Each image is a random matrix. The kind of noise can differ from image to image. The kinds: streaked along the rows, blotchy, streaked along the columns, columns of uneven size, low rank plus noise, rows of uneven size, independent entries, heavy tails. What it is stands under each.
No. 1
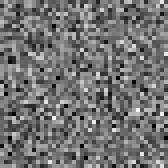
independent entries
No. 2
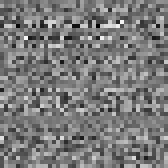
rows of uneven size
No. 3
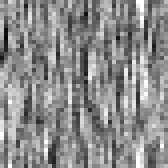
streaked along the columns
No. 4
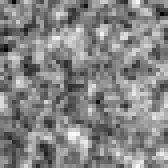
blotchy
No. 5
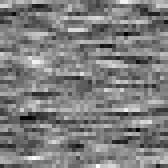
streaked along the rows
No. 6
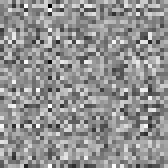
low rank plus noise
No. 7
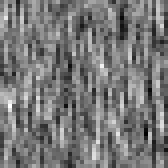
streaked along the columns
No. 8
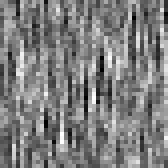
streaked along the columns
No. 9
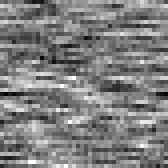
streaked along the rows
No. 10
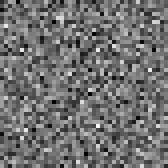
independent entries
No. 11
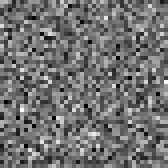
independent entries
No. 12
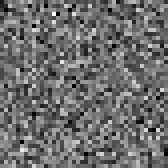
independent entries
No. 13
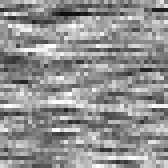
streaked along the rows
